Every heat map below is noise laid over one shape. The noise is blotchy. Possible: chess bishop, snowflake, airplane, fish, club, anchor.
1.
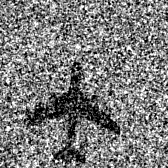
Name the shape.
airplane
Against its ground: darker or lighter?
darker
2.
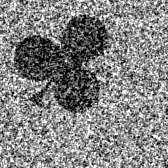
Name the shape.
club
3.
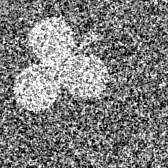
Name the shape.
club
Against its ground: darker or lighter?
lighter
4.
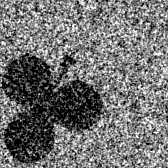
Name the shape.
club
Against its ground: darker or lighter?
darker
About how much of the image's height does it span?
two thirds
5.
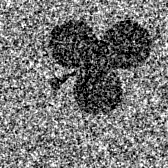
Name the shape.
club
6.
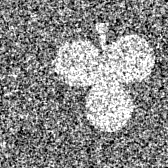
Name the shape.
club
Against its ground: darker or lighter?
lighter
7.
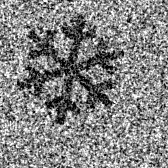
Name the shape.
snowflake
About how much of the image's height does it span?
two thirds
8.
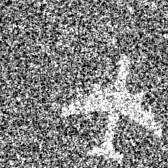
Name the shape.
airplane
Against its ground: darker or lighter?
lighter
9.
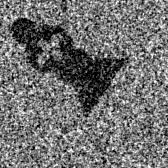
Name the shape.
chess bishop
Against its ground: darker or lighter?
darker
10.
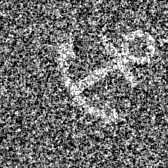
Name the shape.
anchor
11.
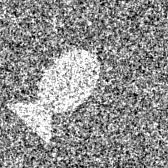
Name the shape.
fish
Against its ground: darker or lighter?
lighter
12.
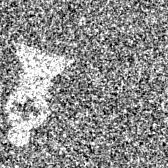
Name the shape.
chess bishop
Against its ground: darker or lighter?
lighter
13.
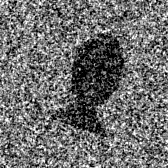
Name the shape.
fish
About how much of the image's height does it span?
two thirds
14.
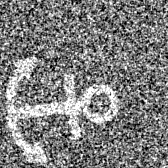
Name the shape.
anchor
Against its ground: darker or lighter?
lighter
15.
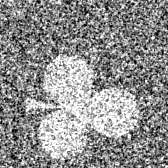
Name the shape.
club
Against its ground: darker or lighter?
lighter
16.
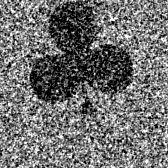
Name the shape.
club
